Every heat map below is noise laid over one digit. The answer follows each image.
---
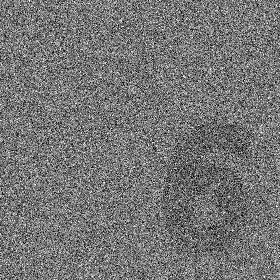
6
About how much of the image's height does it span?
half
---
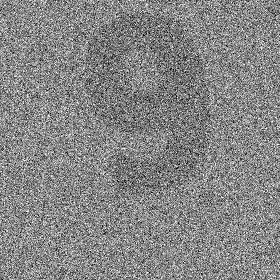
9
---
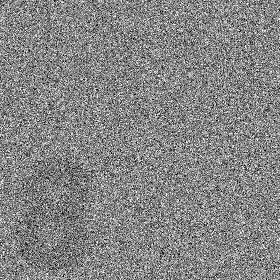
8
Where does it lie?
bottom left
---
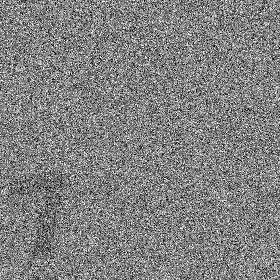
7
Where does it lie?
bottom left
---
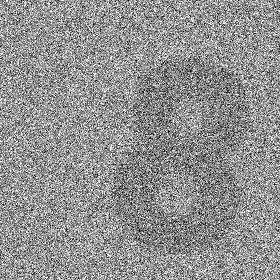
8
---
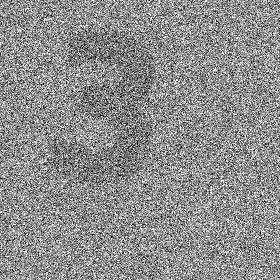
3
